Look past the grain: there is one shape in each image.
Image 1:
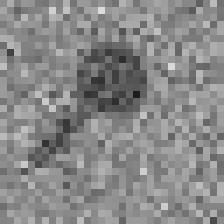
lollipop
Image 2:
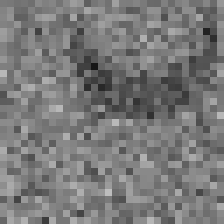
crescent
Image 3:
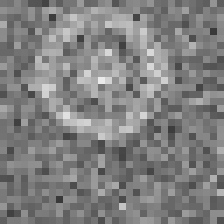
bullseye
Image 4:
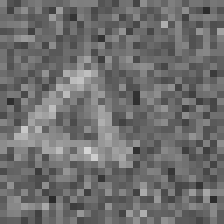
triangle frame
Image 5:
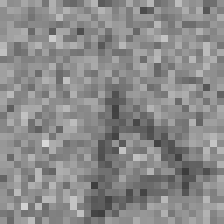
triangle frame
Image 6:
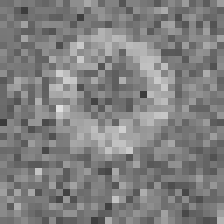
ring
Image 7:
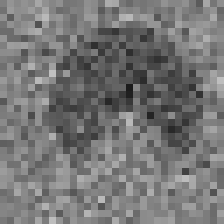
disc with a wedge cut out
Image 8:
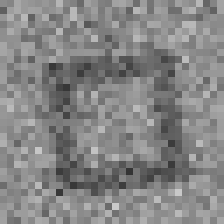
square frame
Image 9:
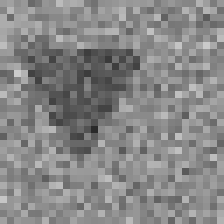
triangle
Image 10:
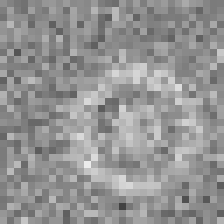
bullseye
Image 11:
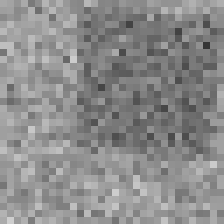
square
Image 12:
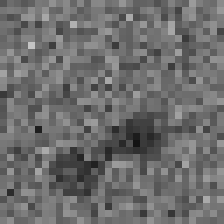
dumbbell
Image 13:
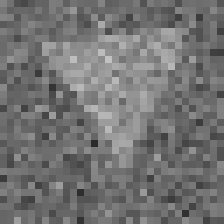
triangle
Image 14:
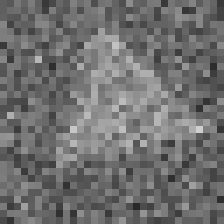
triangle
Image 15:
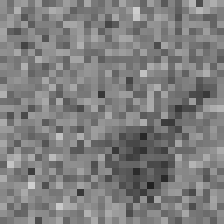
lollipop
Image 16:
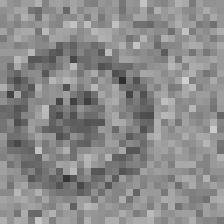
bullseye
